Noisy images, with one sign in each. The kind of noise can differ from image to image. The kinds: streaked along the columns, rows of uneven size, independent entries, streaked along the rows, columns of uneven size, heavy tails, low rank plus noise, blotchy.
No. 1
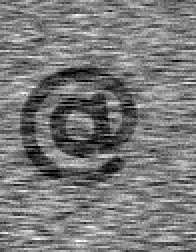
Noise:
streaked along the rows
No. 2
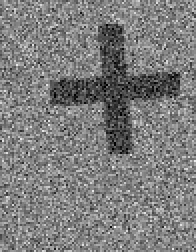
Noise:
independent entries
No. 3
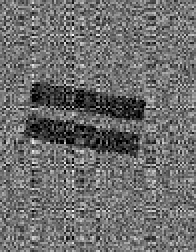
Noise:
low rank plus noise
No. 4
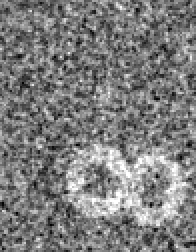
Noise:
blotchy
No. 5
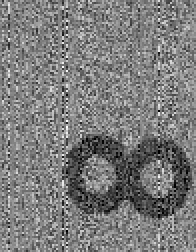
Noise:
columns of uneven size
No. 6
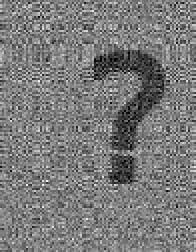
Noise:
low rank plus noise
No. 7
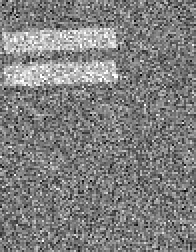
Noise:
independent entries
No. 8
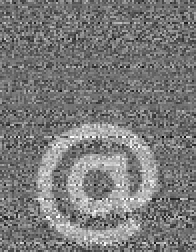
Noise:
rows of uneven size
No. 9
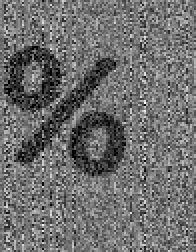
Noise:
columns of uneven size
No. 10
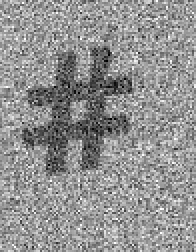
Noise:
low rank plus noise
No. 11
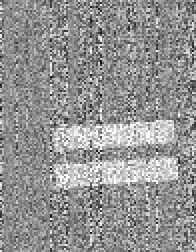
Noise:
columns of uneven size
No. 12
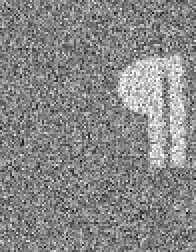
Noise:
independent entries
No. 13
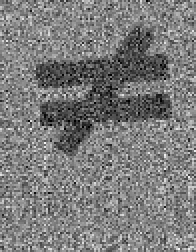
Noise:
low rank plus noise
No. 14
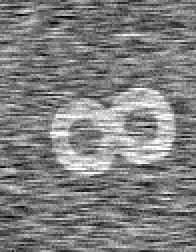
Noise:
streaked along the rows
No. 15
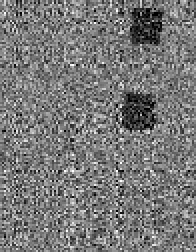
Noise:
low rank plus noise
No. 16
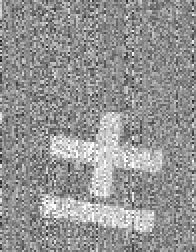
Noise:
columns of uneven size
